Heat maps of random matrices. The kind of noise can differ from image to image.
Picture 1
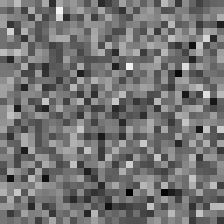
independent entries
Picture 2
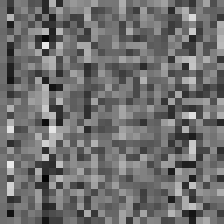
columns of uneven size
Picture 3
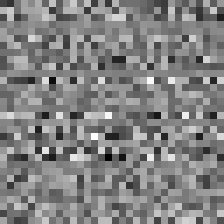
rows of uneven size
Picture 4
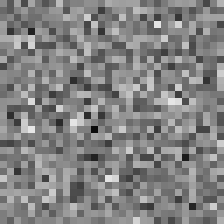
low rank plus noise
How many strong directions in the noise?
five to eight
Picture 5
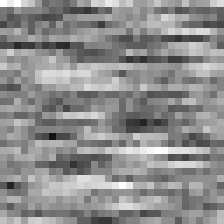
streaked along the rows
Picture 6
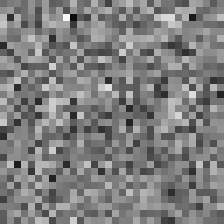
low rank plus noise
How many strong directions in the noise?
three or four
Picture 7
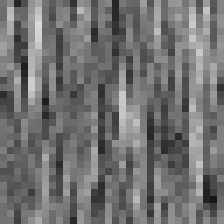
streaked along the columns
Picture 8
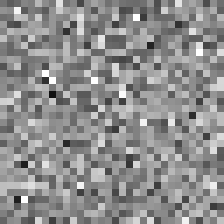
independent entries
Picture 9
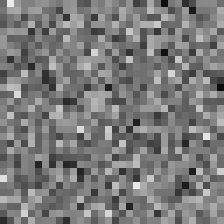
independent entries
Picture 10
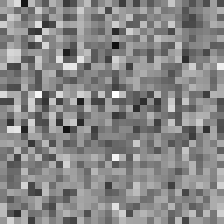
low rank plus noise
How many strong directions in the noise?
three or four
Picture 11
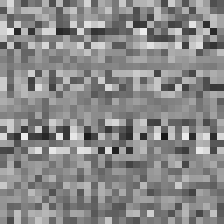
rows of uneven size
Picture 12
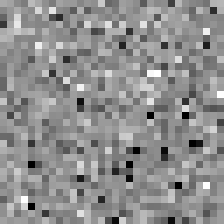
heavy tails
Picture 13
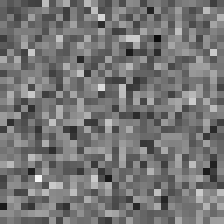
independent entries
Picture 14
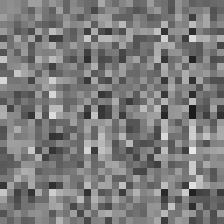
low rank plus noise
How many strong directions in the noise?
one
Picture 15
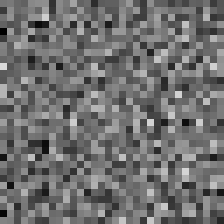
low rank plus noise
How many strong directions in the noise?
three or four
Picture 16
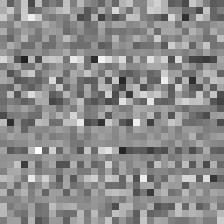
rows of uneven size
